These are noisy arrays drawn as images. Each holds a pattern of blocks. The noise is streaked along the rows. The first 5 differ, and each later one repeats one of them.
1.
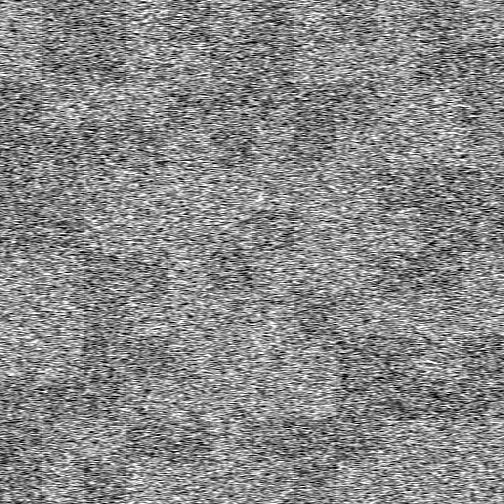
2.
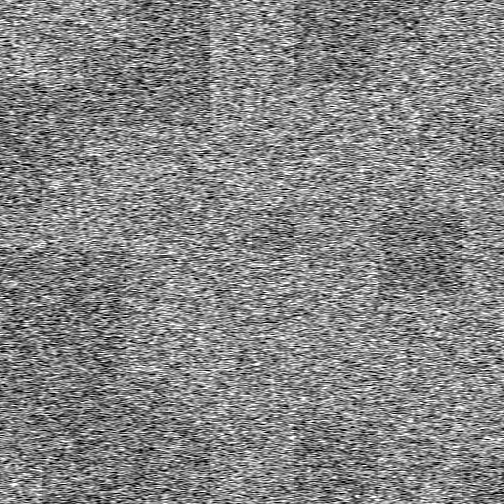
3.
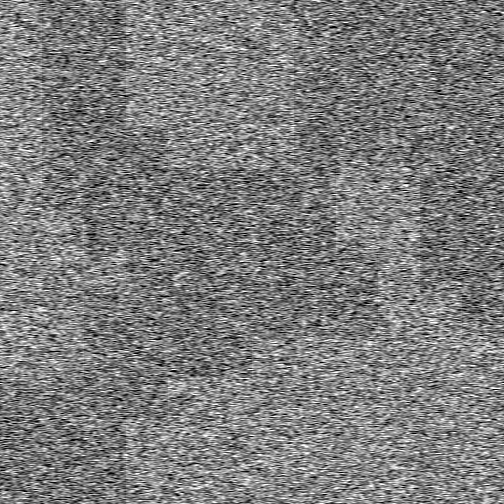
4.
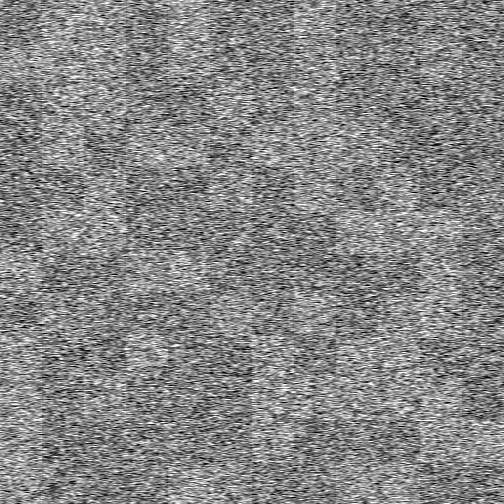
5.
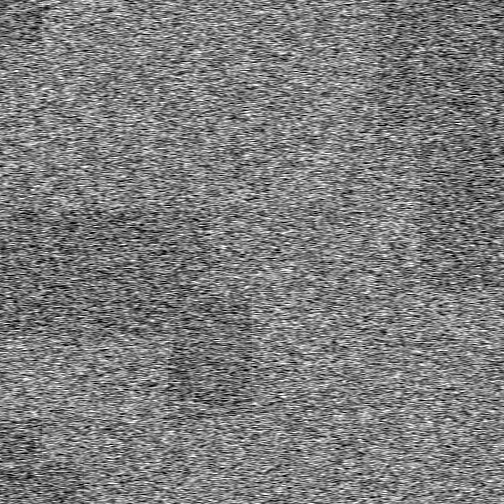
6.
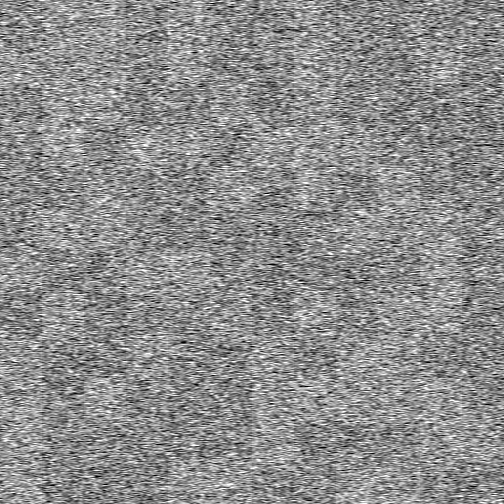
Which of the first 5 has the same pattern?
4
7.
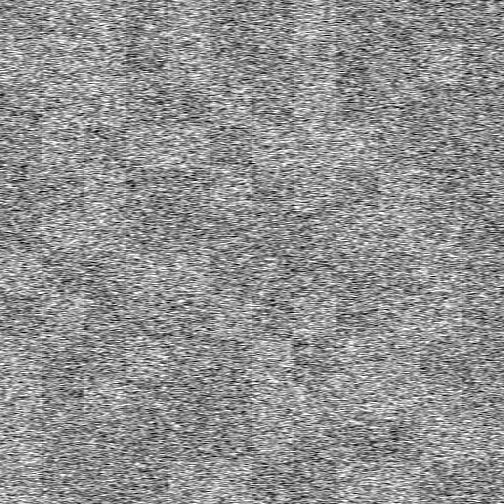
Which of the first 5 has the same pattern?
4
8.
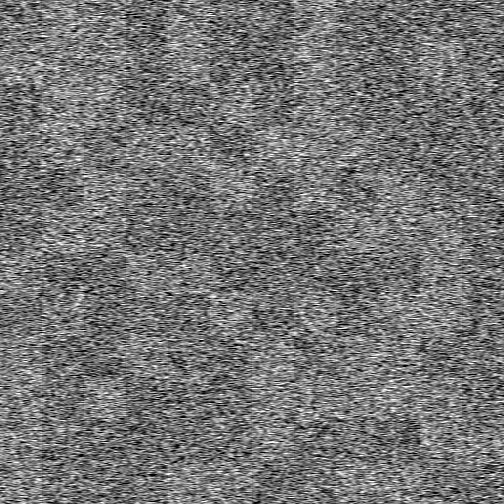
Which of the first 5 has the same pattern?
4
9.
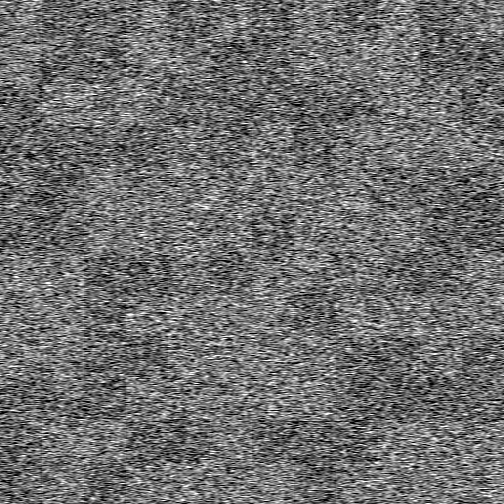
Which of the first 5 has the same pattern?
1
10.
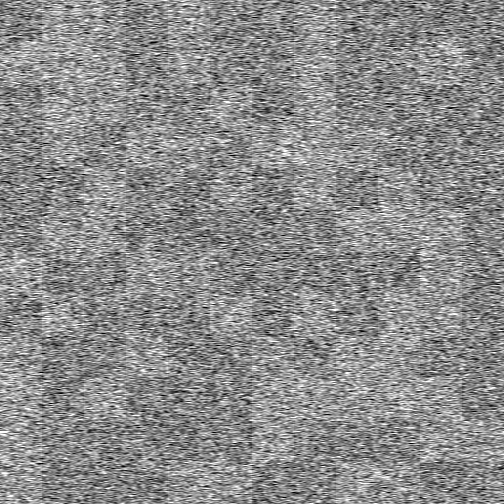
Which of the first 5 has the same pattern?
4
